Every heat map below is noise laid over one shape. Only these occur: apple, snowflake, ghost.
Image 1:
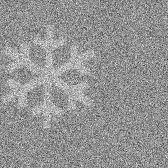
snowflake
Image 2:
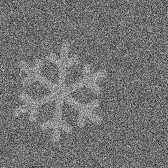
snowflake
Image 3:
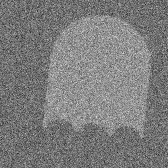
ghost
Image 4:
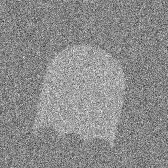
ghost
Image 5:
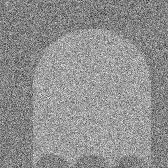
ghost
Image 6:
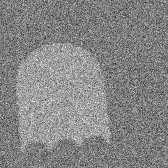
ghost
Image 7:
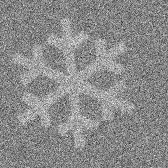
snowflake
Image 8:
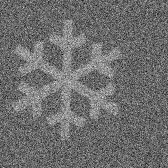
snowflake
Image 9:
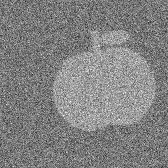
apple
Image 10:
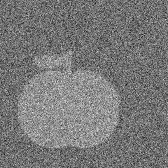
apple
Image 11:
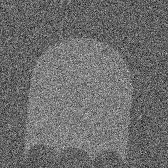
ghost
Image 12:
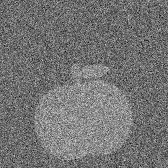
apple
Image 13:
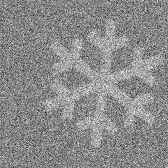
snowflake
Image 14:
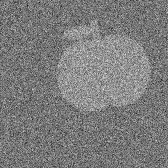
apple
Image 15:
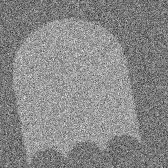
ghost
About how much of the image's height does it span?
nearly all
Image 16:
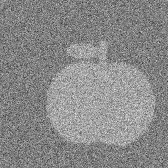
apple
